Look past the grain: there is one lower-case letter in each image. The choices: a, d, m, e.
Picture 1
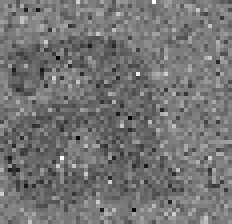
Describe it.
dark a
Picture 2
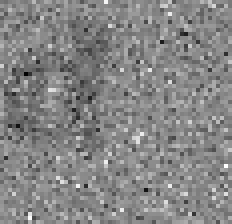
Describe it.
dark d
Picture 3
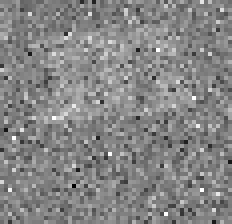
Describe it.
light m
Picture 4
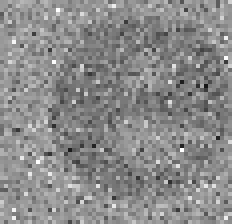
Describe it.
dark e
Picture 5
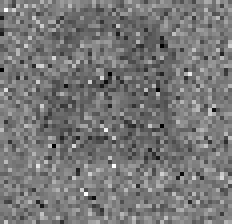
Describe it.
dark a
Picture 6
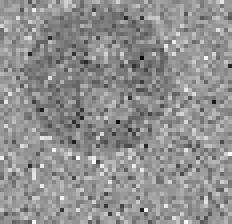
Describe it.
dark e
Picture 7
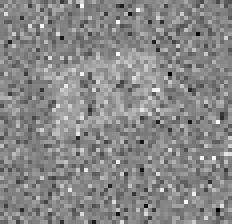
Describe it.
light m
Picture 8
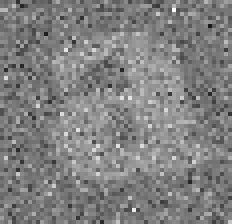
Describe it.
light a
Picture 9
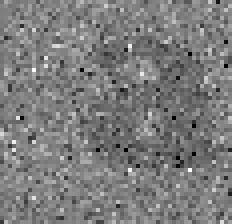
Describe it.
dark a
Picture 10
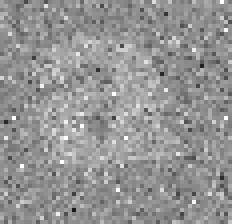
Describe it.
light a
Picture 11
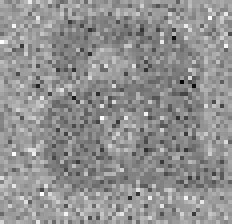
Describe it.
dark a
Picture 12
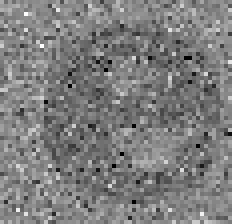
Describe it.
dark e
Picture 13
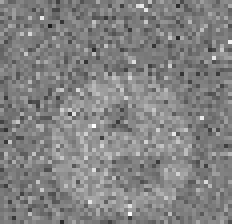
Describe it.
light e
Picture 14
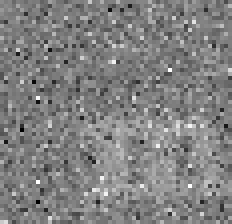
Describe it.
light m
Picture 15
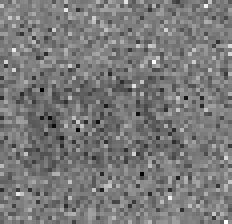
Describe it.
dark m
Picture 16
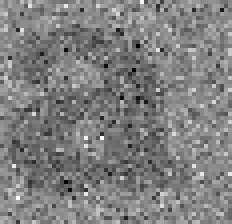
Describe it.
dark a
